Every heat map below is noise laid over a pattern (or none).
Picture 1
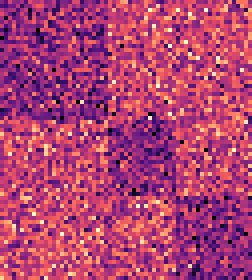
blocks along the diagonal
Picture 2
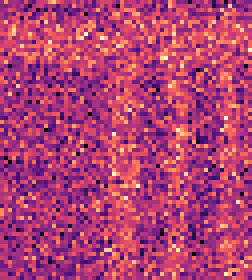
bands of rows crossing bands of columns
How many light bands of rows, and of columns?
1 and 3
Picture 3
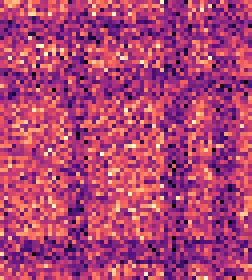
bands of rows crossing bands of columns
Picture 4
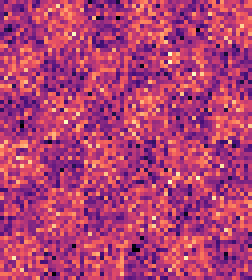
a checkerboard
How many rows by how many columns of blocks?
6 by 6
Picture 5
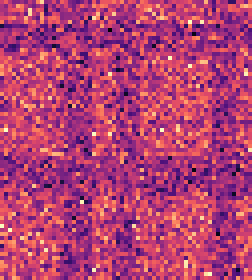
bands of rows crossing bands of columns
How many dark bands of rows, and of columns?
2 and 3
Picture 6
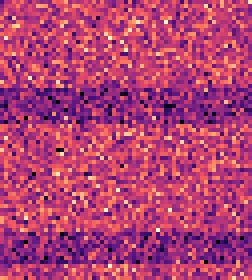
bands of rows
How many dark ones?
2
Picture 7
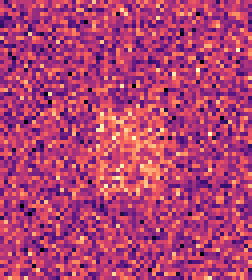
one block
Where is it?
centre
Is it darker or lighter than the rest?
lighter
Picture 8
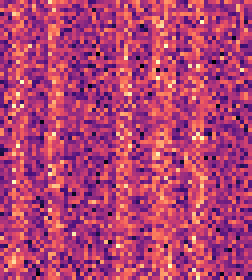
bands of columns
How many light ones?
5
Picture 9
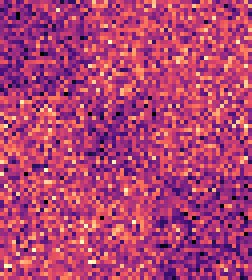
blocks along the diagonal
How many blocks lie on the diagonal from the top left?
3
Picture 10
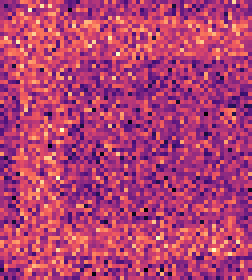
bands of rows crossing bands of columns
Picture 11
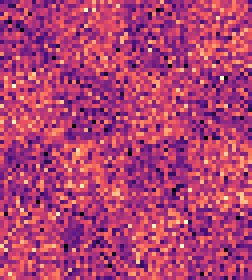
a checkerboard
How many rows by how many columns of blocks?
4 by 4
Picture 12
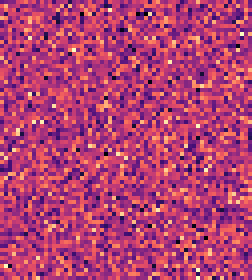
only noise
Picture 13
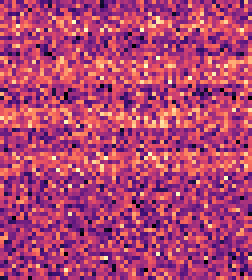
bands of rows
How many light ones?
4
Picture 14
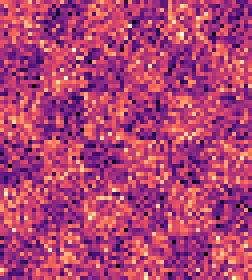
a checkerboard
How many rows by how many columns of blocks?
6 by 6
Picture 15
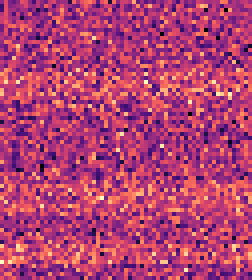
bands of rows
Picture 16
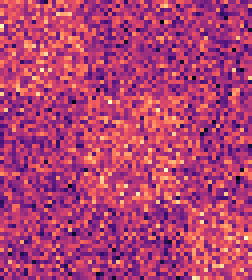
blocks along the diagonal
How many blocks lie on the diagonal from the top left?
3
